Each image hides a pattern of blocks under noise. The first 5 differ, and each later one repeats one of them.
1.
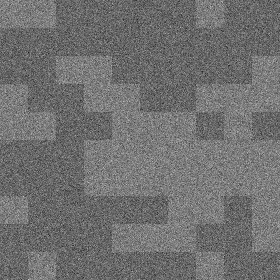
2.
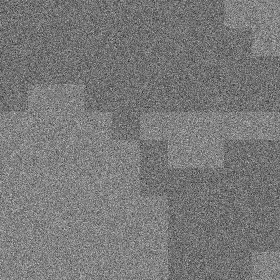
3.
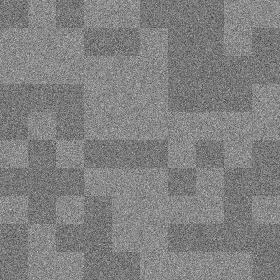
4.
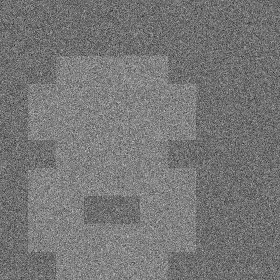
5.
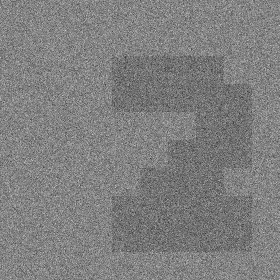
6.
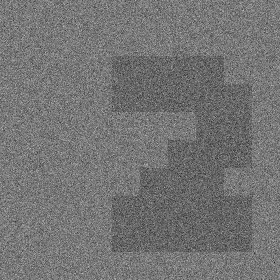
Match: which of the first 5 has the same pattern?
5
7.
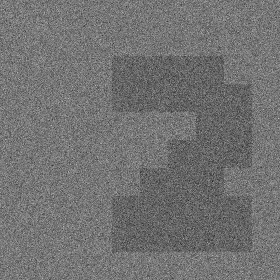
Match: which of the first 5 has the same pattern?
5
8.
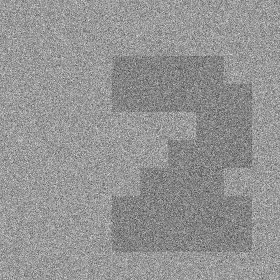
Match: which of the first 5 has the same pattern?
5
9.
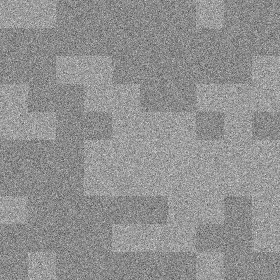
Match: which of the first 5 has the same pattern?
1
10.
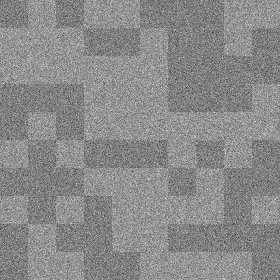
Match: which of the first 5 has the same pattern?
3
